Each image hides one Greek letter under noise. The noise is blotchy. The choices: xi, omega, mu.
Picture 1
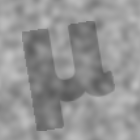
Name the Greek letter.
mu
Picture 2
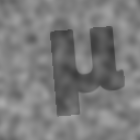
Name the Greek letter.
mu
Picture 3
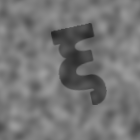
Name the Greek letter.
xi
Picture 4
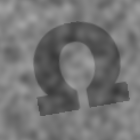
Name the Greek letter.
omega
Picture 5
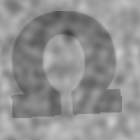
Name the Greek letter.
omega
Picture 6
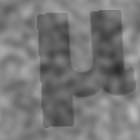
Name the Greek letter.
mu
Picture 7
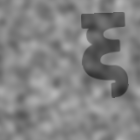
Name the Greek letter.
xi
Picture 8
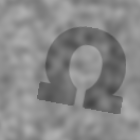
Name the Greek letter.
omega
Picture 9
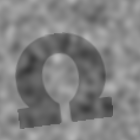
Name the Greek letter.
omega
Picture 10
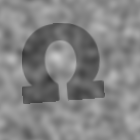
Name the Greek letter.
omega
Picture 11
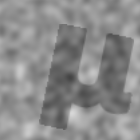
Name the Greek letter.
mu
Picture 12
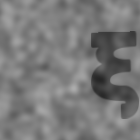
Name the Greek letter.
xi
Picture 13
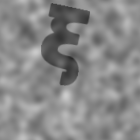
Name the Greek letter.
xi
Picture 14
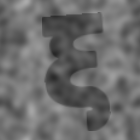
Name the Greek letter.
xi
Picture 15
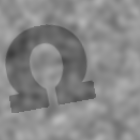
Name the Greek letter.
omega
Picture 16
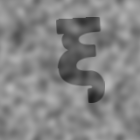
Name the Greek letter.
xi
